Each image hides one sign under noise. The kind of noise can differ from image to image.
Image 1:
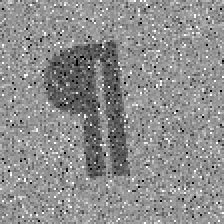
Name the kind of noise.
heavy tails
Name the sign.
pilcrow
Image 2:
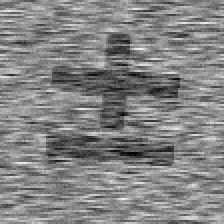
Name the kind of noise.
streaked along the rows
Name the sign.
plus-minus sign
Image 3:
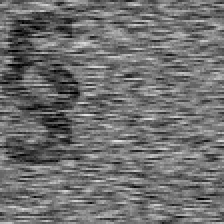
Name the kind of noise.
streaked along the rows
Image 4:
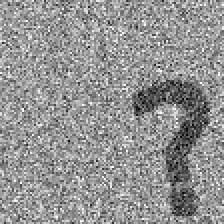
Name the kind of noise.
independent entries
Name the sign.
question mark
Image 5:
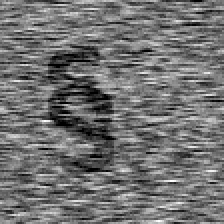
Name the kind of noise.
streaked along the rows
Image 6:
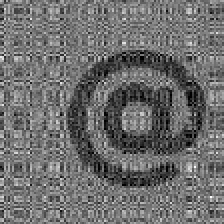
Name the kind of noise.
low rank plus noise
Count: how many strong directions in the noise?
one
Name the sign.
at sign
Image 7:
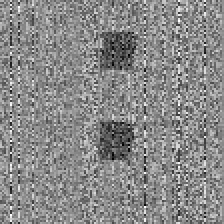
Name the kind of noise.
columns of uneven size
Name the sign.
colon
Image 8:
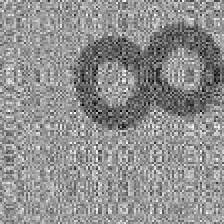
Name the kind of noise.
low rank plus noise
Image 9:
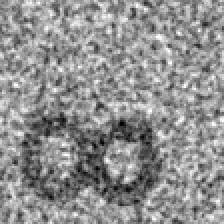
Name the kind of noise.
blotchy
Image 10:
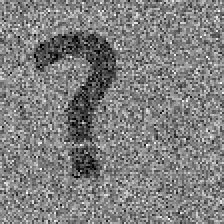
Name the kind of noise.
independent entries
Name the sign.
question mark
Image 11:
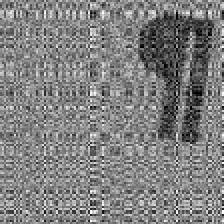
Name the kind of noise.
low rank plus noise
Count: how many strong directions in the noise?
one
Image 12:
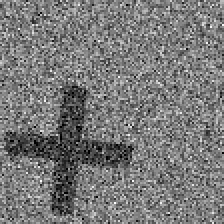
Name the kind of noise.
independent entries
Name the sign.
plus sign
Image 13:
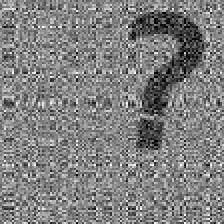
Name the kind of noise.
low rank plus noise
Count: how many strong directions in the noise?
two
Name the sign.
question mark
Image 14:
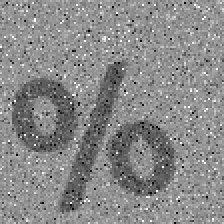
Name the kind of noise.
heavy tails
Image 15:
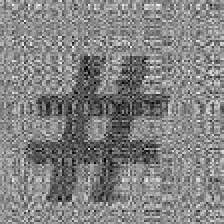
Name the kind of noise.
low rank plus noise
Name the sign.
hash sign
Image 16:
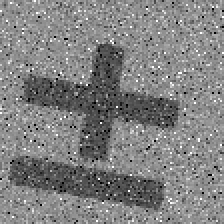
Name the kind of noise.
heavy tails
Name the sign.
plus-minus sign
